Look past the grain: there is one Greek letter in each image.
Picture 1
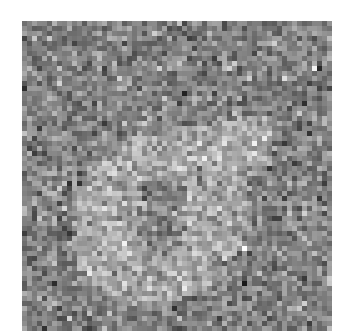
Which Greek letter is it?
sigma
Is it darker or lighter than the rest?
lighter
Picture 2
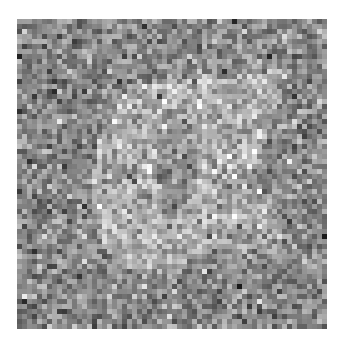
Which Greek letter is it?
alpha
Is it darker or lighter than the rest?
lighter
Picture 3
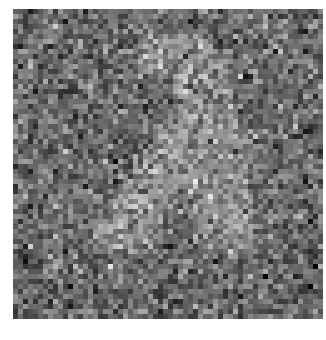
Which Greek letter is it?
lambda
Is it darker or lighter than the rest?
lighter
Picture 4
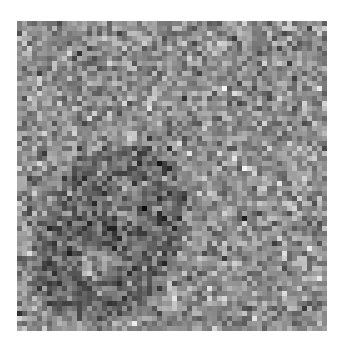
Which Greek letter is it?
theta
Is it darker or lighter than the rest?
darker
